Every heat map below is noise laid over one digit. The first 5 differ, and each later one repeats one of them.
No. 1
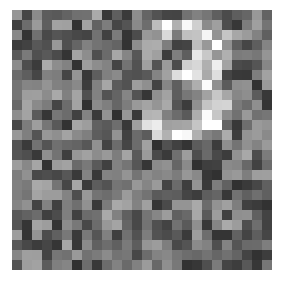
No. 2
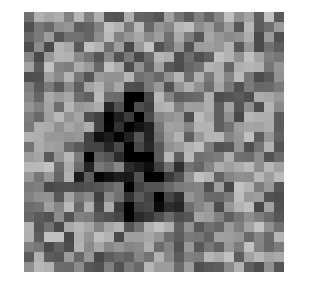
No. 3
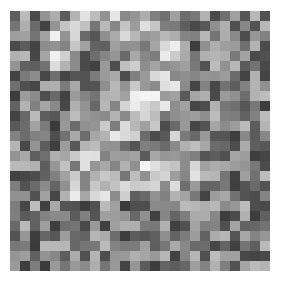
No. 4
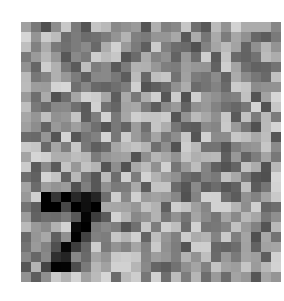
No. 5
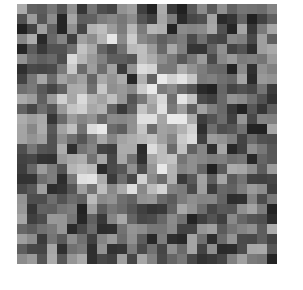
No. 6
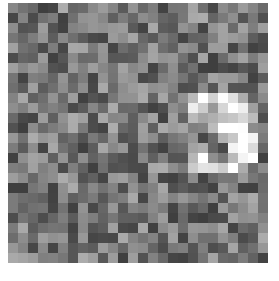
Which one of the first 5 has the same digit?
1
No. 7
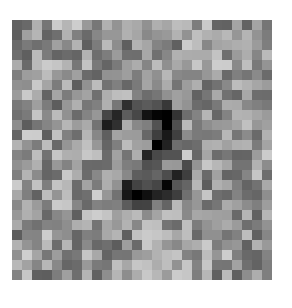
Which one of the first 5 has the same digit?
3
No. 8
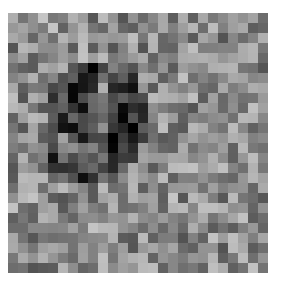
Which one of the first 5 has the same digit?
5
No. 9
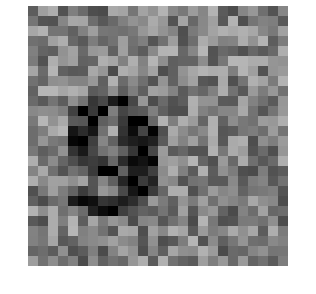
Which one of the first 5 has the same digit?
5
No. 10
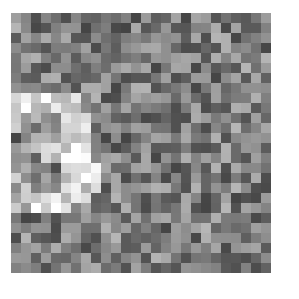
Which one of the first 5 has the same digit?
1
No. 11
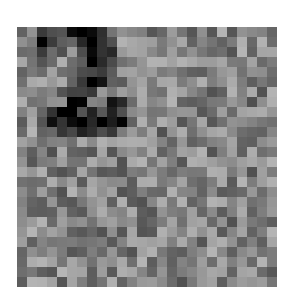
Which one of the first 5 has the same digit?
3
